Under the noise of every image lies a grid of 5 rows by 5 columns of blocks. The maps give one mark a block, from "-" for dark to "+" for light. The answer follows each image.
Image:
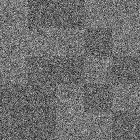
+--++
+++-+
+--+-
--+-+
--++-
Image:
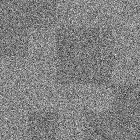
--+++
-+--+
++--+
++++-
+-+--
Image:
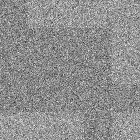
-++++
----+
----+
-----
+++-+
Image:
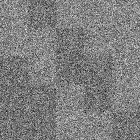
+-+++
++-++
-+--+
--+-+
--++-
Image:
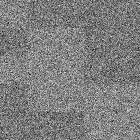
+----
-++--
+++--
-++++
---++
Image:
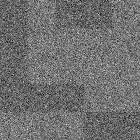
-+--+
-++++
-++++
---++
+++--
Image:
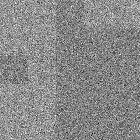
++-++
++---
-+---
++---
++---
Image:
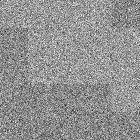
++++-
-++++
-++++
----+
-----
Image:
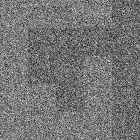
++++-
+----
+--+-
++-+-
++++-
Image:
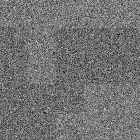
+++++
-+---
-+---
---++
--+++
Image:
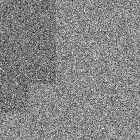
--+++
--+++
--+++
-++++
+++++
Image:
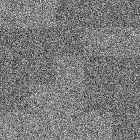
++---
---++
--+--
-++--
++++-
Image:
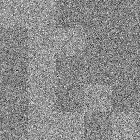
++---
-++--
-+---
-+-+-
-++-+
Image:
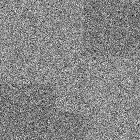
+++--
+++--
+++++
--+++
---++
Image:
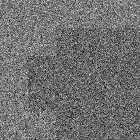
+++++
++---
+----
+----
++---
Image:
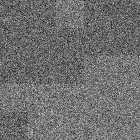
--+--
-----
---++
+++++
-++++
